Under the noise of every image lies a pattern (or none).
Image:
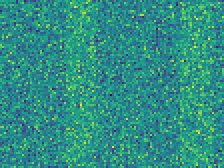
bands of columns
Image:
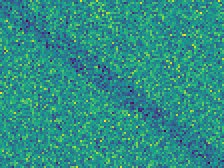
a diagonal band
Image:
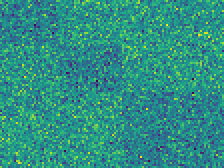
blocks along the diagonal
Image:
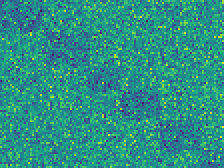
blocks along the diagonal
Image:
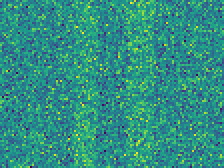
bands of columns
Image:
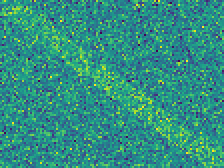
a diagonal band
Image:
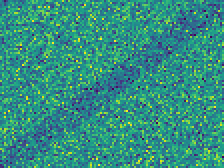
a diagonal band
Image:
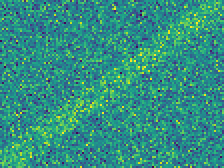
a diagonal band
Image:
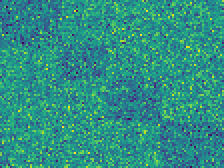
blocks along the diagonal
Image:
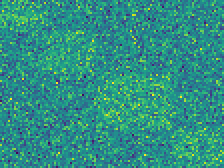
blocks along the diagonal
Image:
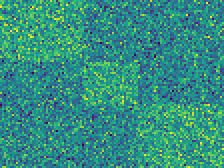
blocks along the diagonal
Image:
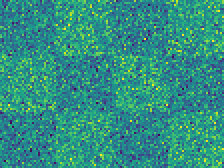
a checkerboard
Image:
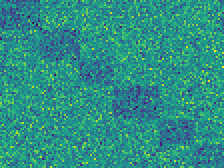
blocks along the diagonal
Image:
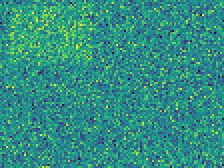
one block
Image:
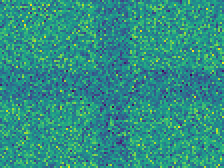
bands of rows crossing bands of columns
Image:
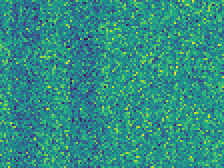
bands of columns
